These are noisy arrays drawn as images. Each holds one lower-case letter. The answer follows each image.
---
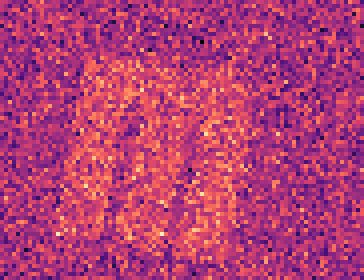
light m
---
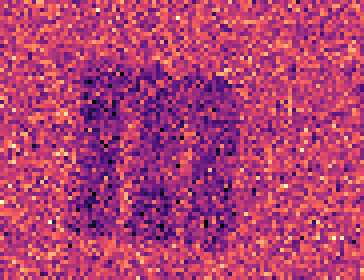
dark m
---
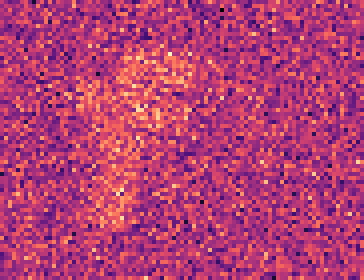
light f
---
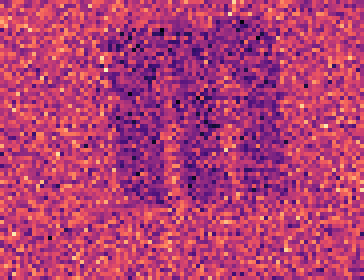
dark m
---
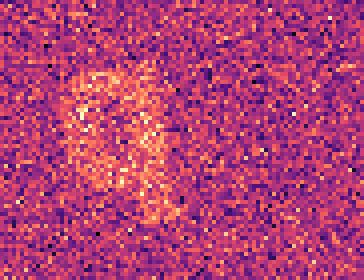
light q
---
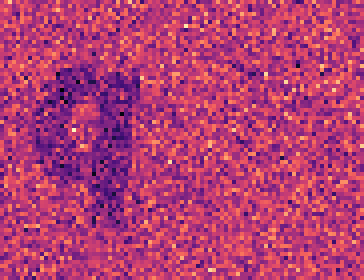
dark q
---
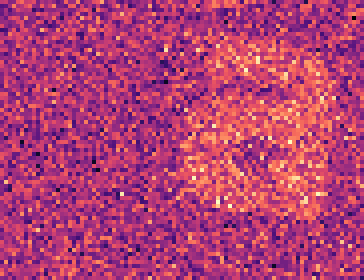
light a
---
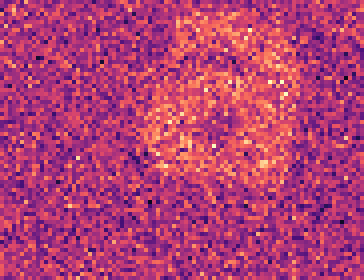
light a
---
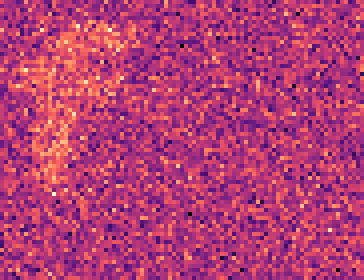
light f
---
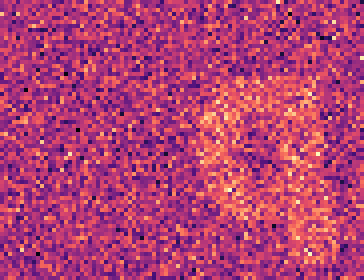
light q
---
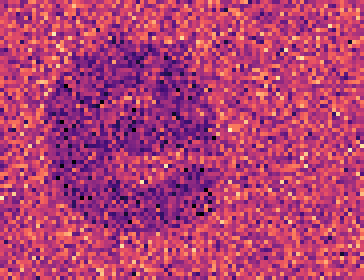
dark e
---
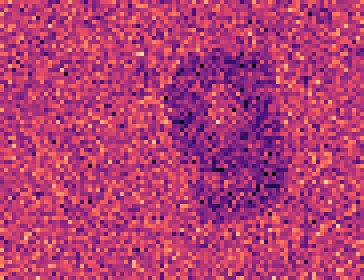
dark g
